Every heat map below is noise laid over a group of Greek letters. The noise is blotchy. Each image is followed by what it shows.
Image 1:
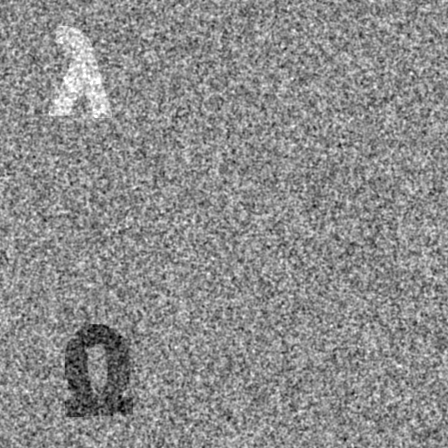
top left: light lambda; bottom left: dark omega
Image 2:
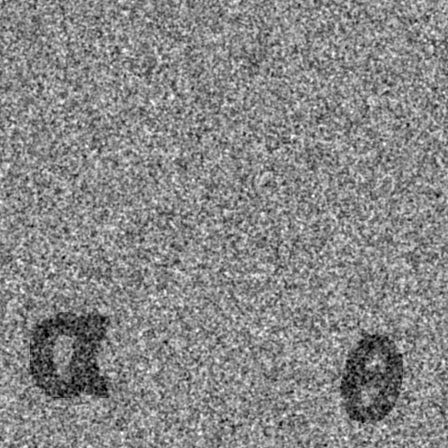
bottom left: dark alpha; bottom right: dark theta
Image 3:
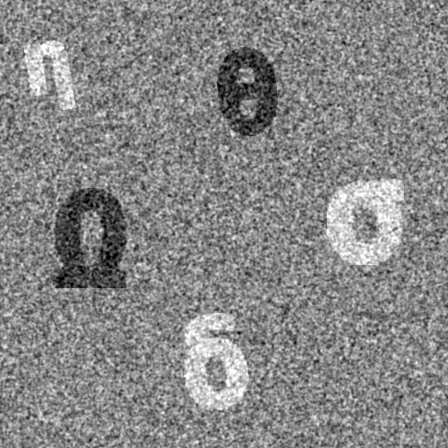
top left: light eta; top middle: dark theta; middle left: dark omega; middle right: light sigma; bottom middle: light delta
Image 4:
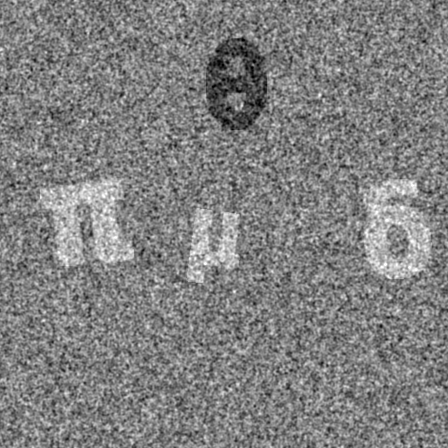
top middle: dark theta; middle left: light pi; centre: light mu; middle right: light delta
